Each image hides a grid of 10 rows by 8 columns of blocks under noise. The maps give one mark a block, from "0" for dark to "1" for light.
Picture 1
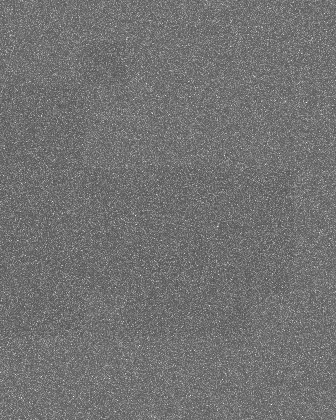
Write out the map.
1 1 1 1 1 1 1 1
1 1 0 1 1 1 1 1
0 0 1 1 1 1 1 1
0 0 1 1 1 1 1 1
0 0 0 0 0 0 0 1
0 0 0 0 0 0 0 1
0 0 0 0 0 0 0 1
0 0 1 0 0 0 1 1
1 1 1 1 1 1 1 1
1 1 1 1 1 1 1 1
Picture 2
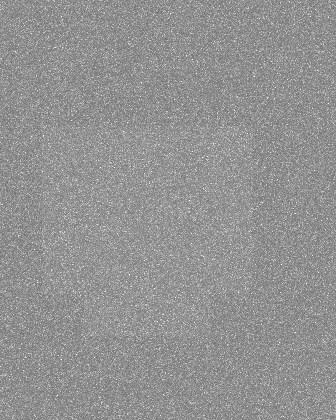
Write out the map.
0 0 0 0 0 0 0 0
0 0 0 0 0 0 0 0
0 0 0 0 0 0 0 0
0 1 1 1 1 1 0 0
0 1 1 1 1 1 0 0
0 1 1 1 1 1 0 0
0 1 1 1 1 1 0 0
0 0 1 1 1 0 0 0
0 0 0 0 0 0 0 0
0 0 0 0 0 0 0 0
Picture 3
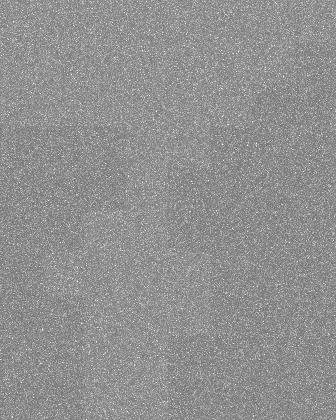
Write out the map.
1 1 1 1 1 1 1 1
1 1 1 1 1 1 1 0
1 1 1 1 1 1 0 0
0 0 0 1 1 0 0 0
0 0 0 1 0 0 0 0
0 0 1 1 0 0 0 0
0 1 1 1 1 0 0 0
0 0 1 1 1 0 0 0
0 0 1 1 0 0 0 0
0 0 1 1 0 0 0 0
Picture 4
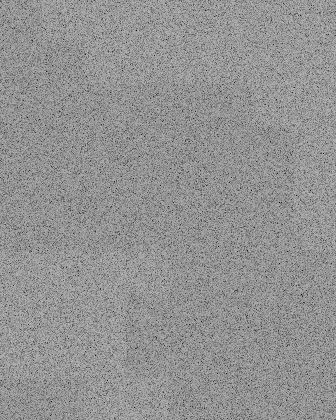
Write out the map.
0 1 1 1 1 1 1 1
0 0 1 1 1 1 1 1
0 0 0 0 0 0 1 1
0 0 0 0 0 0 0 1
0 0 0 0 0 0 0 1
0 0 0 0 0 0 0 1
1 1 1 1 0 0 0 0
1 1 1 0 0 0 0 0
1 1 1 0 0 0 0 0
0 0 1 1 0 0 0 0
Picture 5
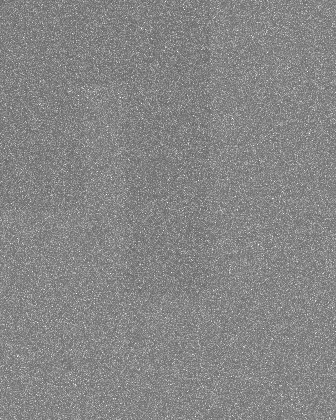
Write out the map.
0 0 0 0 0 1 1 1
0 0 0 0 0 1 1 1
0 0 1 0 0 1 1 1
0 0 1 0 0 1 1 1
0 0 1 0 0 1 1 1
1 1 1 0 0 1 1 1
1 1 1 0 0 1 1 1
1 1 1 1 1 1 1 1
1 1 1 1 1 1 1 1
1 1 1 1 1 1 1 1
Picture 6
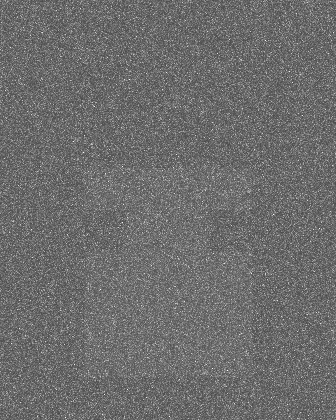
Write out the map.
0 0 0 0 0 0 0 0
0 0 0 0 0 0 0 0
0 0 0 0 0 0 0 0
0 0 0 0 0 0 0 0
0 0 1 1 1 1 0 0
0 0 0 1 1 0 0 0
0 0 1 1 1 1 0 0
0 0 1 1 1 1 0 0
0 0 1 1 1 1 0 0
0 0 0 0 0 0 0 0
